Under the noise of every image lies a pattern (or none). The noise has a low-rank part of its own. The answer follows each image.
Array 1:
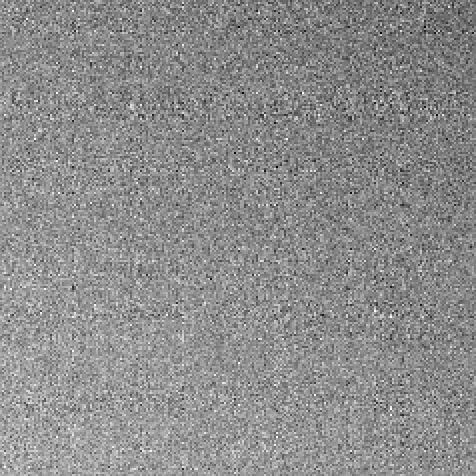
a smooth slope
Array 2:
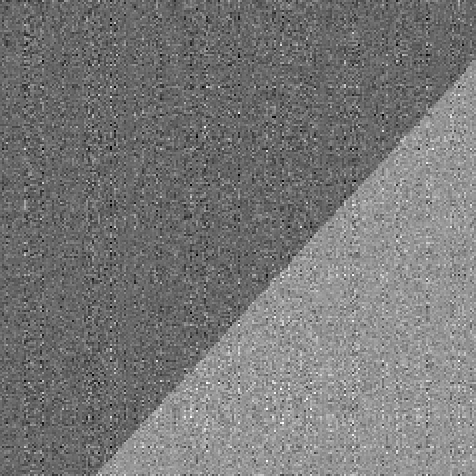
a sharp edge
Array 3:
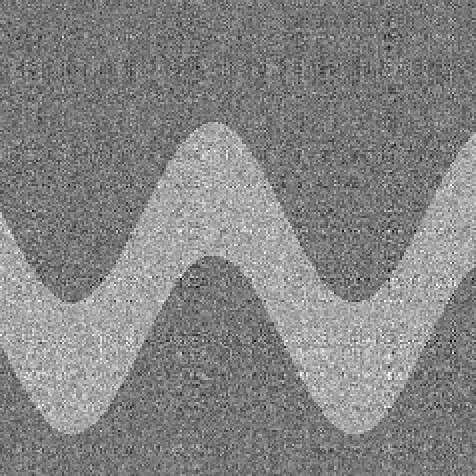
a wavy band
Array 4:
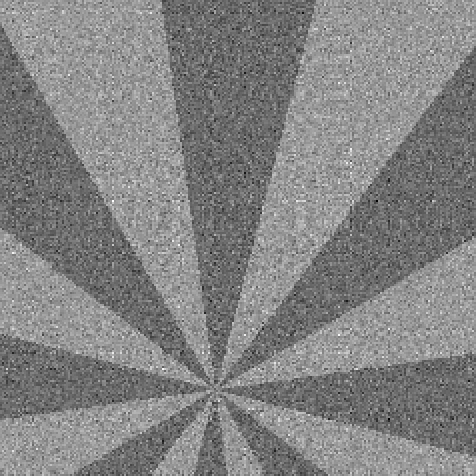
spokes from one point
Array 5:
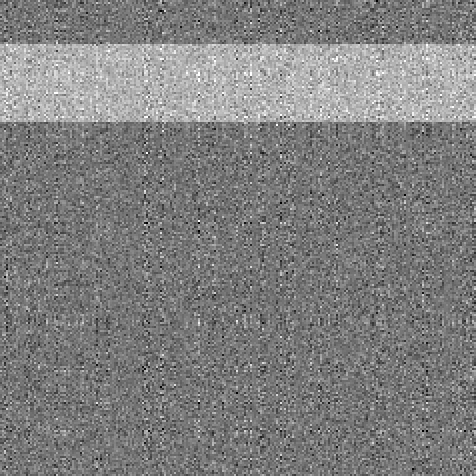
one horizontal stripe
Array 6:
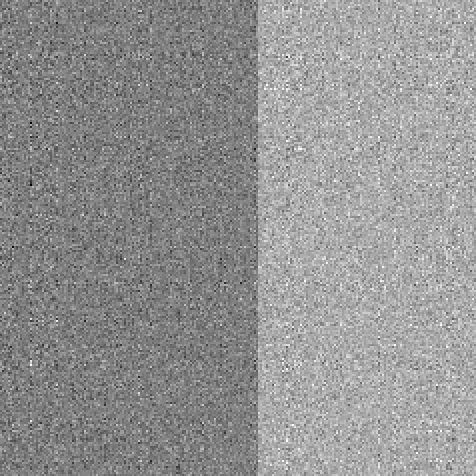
a sharp edge
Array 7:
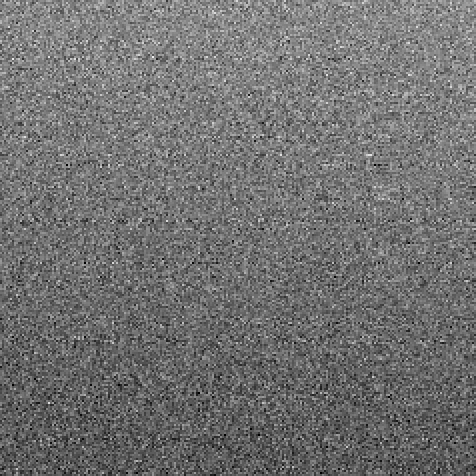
a smooth slope
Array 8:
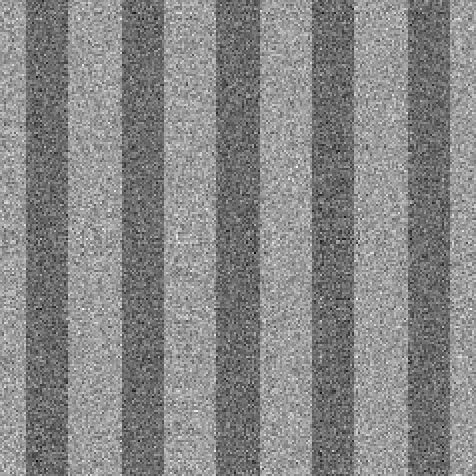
vertical stripes
